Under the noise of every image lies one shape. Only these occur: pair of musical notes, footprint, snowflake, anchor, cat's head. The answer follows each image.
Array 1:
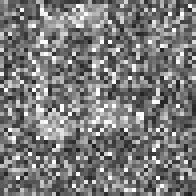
pair of musical notes
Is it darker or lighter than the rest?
lighter
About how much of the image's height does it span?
two thirds
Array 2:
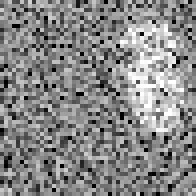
footprint
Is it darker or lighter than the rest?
lighter
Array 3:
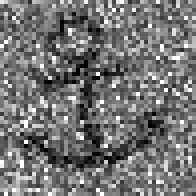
anchor
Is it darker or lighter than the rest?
darker
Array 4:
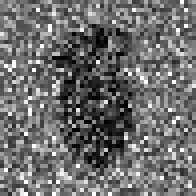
footprint
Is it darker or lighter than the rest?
darker
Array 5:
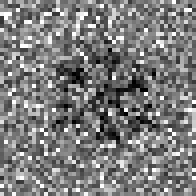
snowflake
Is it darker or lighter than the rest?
darker
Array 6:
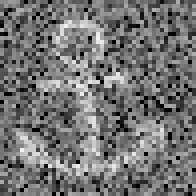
anchor
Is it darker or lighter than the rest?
lighter
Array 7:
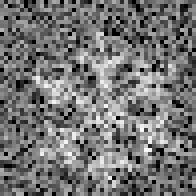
snowflake
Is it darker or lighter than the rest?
lighter
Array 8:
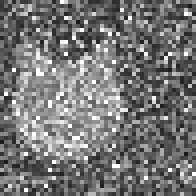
cat's head
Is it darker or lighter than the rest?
lighter
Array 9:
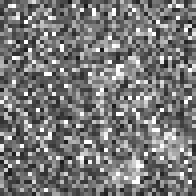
pair of musical notes
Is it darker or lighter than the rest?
lighter
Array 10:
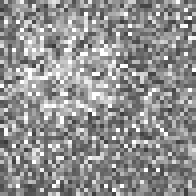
snowflake
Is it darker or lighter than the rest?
lighter
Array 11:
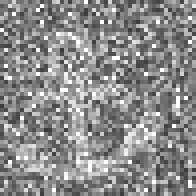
anchor
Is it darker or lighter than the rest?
lighter
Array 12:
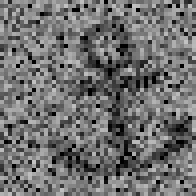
anchor
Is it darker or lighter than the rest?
darker
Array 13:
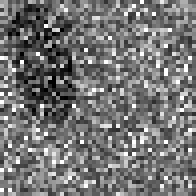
footprint
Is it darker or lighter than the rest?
darker
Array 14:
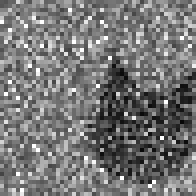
cat's head
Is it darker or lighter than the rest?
darker
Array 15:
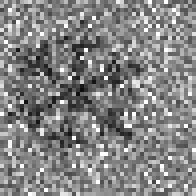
snowflake
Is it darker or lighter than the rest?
darker
